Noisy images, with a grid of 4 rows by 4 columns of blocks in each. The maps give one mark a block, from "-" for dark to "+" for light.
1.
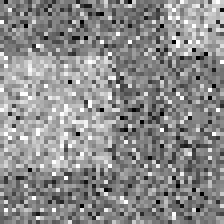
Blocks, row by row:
- - - +
+ + - -
+ + - -
- - - -
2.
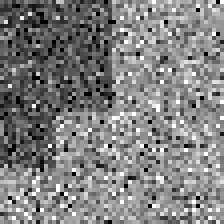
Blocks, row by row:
- - + +
- - + +
- + + +
+ + + +
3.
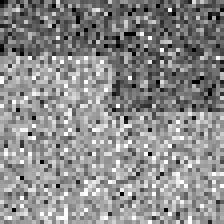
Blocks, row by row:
- - - -
+ + - -
+ + + +
+ + + +
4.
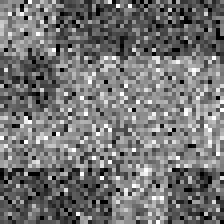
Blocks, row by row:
+ - - -
- + + +
+ + + +
- - + -
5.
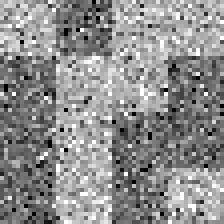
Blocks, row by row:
+ - + +
- + + -
- + - -
- + - +
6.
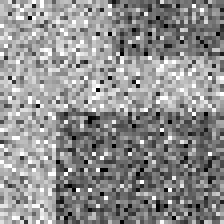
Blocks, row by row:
+ + - -
+ + + +
+ - - -
+ - - -
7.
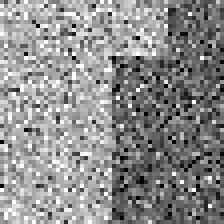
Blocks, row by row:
+ + + -
+ + - -
+ + - -
+ + - -
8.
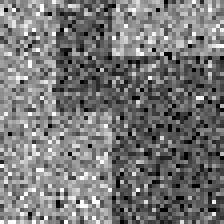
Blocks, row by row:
+ - + +
+ - - -
+ + - -
+ + - -
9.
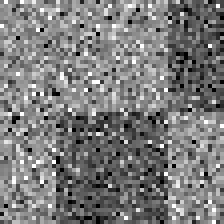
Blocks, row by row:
+ + + -
+ + + -
+ - - +
+ - - +
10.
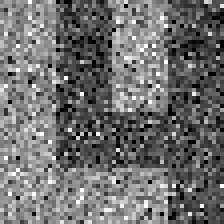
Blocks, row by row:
+ - + -
+ - + -
+ - - -
+ + + -
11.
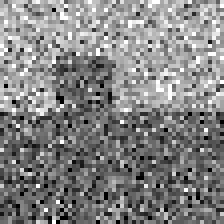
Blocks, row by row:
+ + + +
+ - + +
- - - -
- - - -
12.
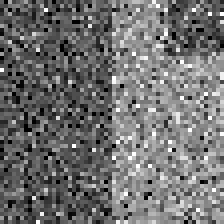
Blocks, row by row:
- - + -
- - + +
- - + +
- - + +
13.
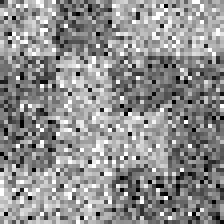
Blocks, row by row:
+ - + +
- + - -
- + + -
+ + - -
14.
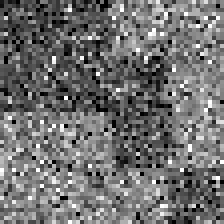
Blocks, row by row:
- - + +
- - - +
+ + - +
+ + + -
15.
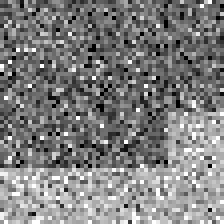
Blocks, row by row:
- - - -
- - - -
- - - +
+ + + +
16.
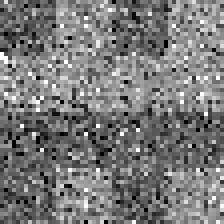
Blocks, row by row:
- + - +
+ + + +
- - - -
- + - +
